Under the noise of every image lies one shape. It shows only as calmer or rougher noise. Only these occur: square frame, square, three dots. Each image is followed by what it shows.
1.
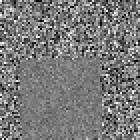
calm square
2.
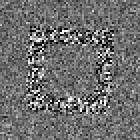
rough square frame
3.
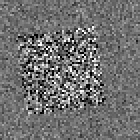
rough square
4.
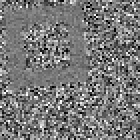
calm square frame
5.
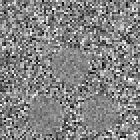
calm three dots
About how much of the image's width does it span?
two thirds
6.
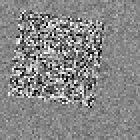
rough square
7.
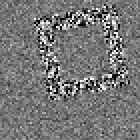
rough square frame
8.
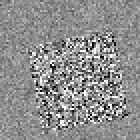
rough square
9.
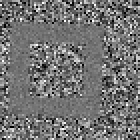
calm square frame
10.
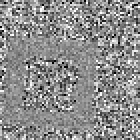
calm square frame
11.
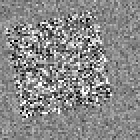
rough square
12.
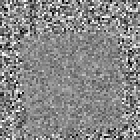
calm square
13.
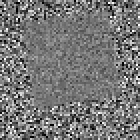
calm square
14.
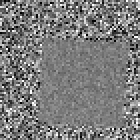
calm square
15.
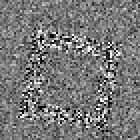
rough square frame
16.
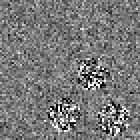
rough three dots
